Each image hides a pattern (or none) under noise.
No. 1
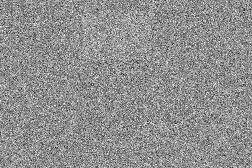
one block
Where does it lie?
top middle
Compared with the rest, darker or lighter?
lighter
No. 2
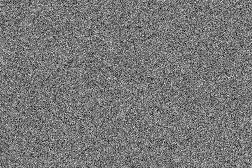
only noise
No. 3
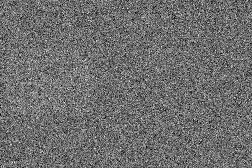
one block
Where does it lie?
middle left
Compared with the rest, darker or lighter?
lighter
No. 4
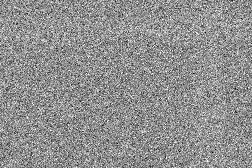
bands of rows crossing bands of columns
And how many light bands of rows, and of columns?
1 and 1
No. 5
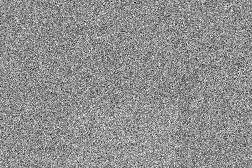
one block
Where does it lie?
bottom middle
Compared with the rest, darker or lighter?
lighter
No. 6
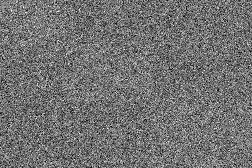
blocks along the diagonal
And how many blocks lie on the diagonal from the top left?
3
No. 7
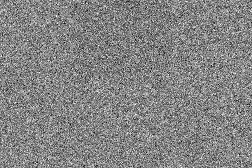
one block
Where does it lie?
top middle
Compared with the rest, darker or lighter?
darker
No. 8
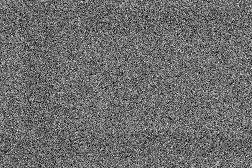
bands of rows crossing bands of columns
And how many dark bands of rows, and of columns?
2 and 1
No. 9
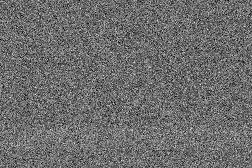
one band of rows
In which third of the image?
bottom
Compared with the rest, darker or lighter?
lighter
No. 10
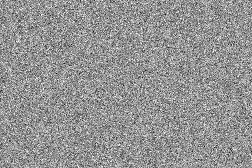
only noise
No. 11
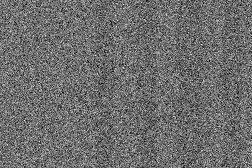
bands of columns
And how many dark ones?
4
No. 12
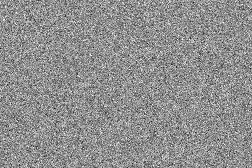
only noise
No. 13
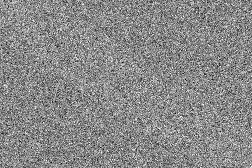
a diagonal band
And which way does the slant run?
top left to bottom right
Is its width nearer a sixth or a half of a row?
a half
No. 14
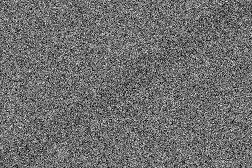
a diagonal band
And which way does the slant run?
bottom left to top right
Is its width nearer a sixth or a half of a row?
a sixth
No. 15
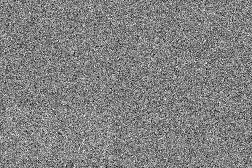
one block
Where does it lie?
bottom left
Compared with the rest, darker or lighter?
lighter
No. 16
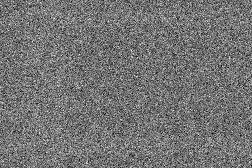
bands of rows crossing bands of columns
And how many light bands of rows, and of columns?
2 and 1
